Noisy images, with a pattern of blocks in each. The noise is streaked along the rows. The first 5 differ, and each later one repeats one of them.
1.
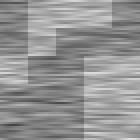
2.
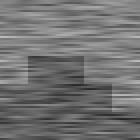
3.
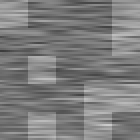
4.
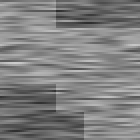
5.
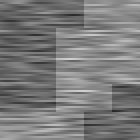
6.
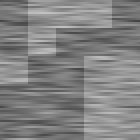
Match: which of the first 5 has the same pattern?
1
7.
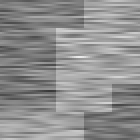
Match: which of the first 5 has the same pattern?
5
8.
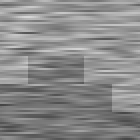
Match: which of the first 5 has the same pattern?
2
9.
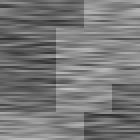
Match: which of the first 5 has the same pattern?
5
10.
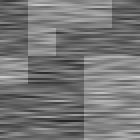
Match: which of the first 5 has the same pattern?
1
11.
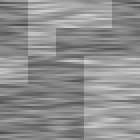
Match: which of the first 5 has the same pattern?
1
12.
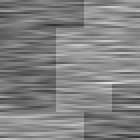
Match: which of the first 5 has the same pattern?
5
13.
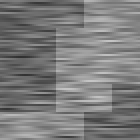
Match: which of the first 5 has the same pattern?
5
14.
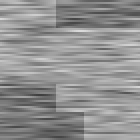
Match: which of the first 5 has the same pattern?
4
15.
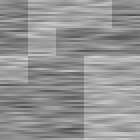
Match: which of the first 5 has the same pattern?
1
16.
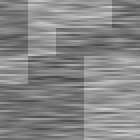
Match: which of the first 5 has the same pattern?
1
